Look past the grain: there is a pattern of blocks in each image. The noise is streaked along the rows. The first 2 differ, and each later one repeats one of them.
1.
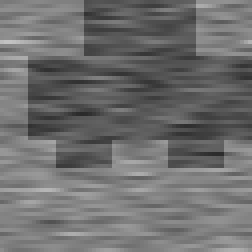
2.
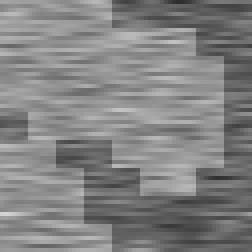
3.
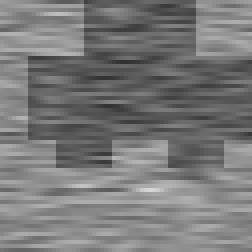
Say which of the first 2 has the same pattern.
1
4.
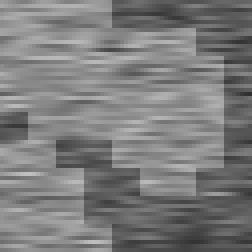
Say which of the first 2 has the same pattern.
2
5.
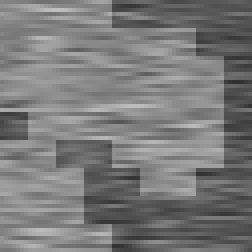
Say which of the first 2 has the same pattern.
2
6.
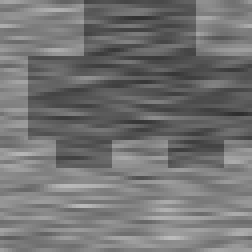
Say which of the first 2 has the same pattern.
1
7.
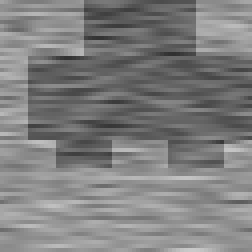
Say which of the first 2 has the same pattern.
1
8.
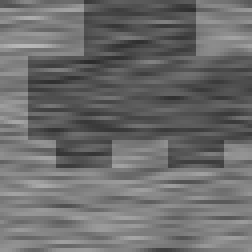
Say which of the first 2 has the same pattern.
1
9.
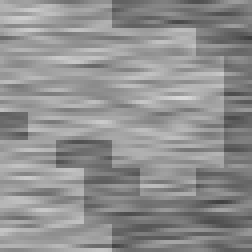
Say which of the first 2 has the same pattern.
2
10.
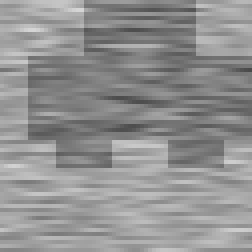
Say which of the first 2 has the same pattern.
1
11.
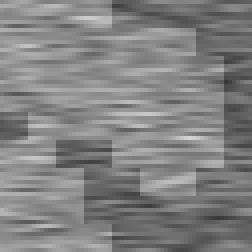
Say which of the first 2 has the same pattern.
2
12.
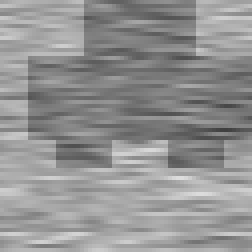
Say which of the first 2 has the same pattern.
1
